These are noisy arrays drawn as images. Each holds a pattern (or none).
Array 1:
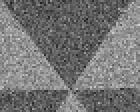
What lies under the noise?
spokes from one point
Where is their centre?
bottom middle
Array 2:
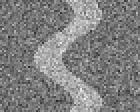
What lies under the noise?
a wavy band
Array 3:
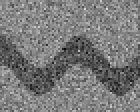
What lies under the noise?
a wavy band
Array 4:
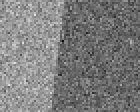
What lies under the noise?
a sharp edge
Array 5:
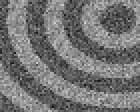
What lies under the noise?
rings round one point
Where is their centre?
top right
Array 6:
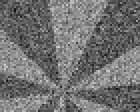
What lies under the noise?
spokes from one point
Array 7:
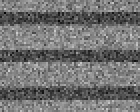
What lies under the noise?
horizontal stripes
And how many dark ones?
3
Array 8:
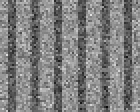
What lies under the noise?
vertical stripes
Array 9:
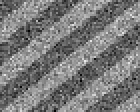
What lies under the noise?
diagonal stripes
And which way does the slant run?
bottom left to top right
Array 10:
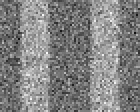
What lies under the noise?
vertical stripes
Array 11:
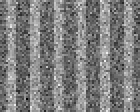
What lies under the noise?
vertical stripes
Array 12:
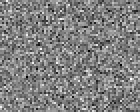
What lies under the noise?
only noise
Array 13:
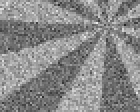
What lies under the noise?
spokes from one point
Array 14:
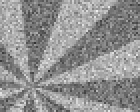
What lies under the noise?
spokes from one point
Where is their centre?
bottom left
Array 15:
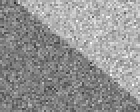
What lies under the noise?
a sharp edge
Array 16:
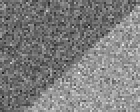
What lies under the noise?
a sharp edge
